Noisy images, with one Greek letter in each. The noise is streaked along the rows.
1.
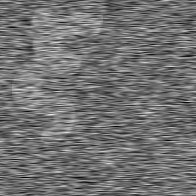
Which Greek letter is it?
xi
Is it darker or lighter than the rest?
lighter
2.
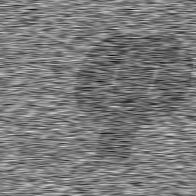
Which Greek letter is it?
phi
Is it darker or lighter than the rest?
darker
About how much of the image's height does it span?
two thirds
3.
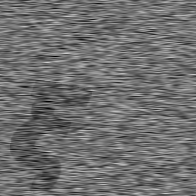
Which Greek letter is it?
xi
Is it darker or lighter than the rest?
darker
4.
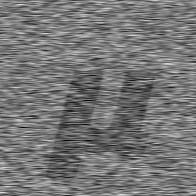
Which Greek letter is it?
mu
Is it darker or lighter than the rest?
darker
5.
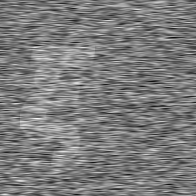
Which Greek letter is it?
xi
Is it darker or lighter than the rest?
lighter
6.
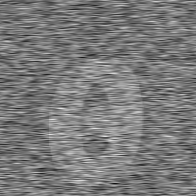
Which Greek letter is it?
theta
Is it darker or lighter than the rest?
lighter
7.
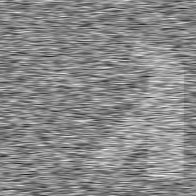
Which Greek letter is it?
lambda
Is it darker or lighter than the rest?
lighter
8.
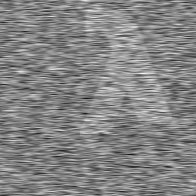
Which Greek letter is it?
lambda
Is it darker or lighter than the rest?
lighter
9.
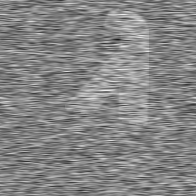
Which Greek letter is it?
lambda
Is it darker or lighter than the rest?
lighter
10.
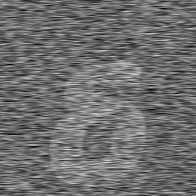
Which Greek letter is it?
delta
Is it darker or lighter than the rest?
lighter
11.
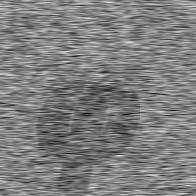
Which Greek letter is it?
phi
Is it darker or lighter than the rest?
darker
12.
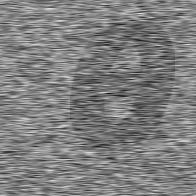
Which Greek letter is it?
theta
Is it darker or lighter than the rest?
darker
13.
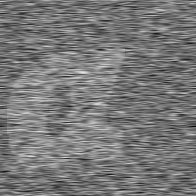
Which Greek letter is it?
alpha
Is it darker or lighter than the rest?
lighter
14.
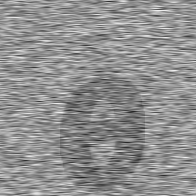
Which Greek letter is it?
theta
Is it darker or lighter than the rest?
darker
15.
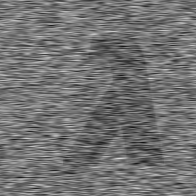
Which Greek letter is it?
lambda
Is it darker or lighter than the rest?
darker
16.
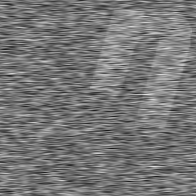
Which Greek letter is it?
eta
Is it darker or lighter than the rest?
lighter
